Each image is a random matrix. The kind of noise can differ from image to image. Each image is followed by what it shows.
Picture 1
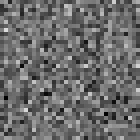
low rank plus noise
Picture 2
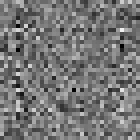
low rank plus noise
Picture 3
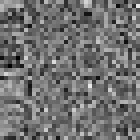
low rank plus noise
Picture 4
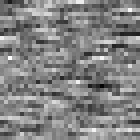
streaked along the rows
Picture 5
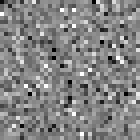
heavy tails
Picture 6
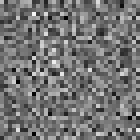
low rank plus noise
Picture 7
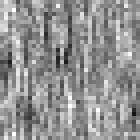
streaked along the columns
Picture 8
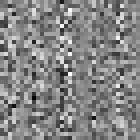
columns of uneven size
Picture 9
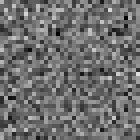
low rank plus noise
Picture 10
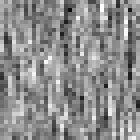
streaked along the columns
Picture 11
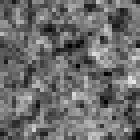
blotchy
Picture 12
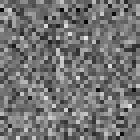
independent entries
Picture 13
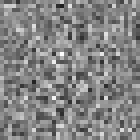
low rank plus noise
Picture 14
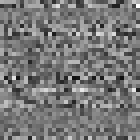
rows of uneven size
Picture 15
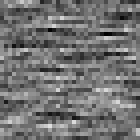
streaked along the rows
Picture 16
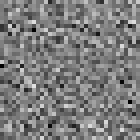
low rank plus noise
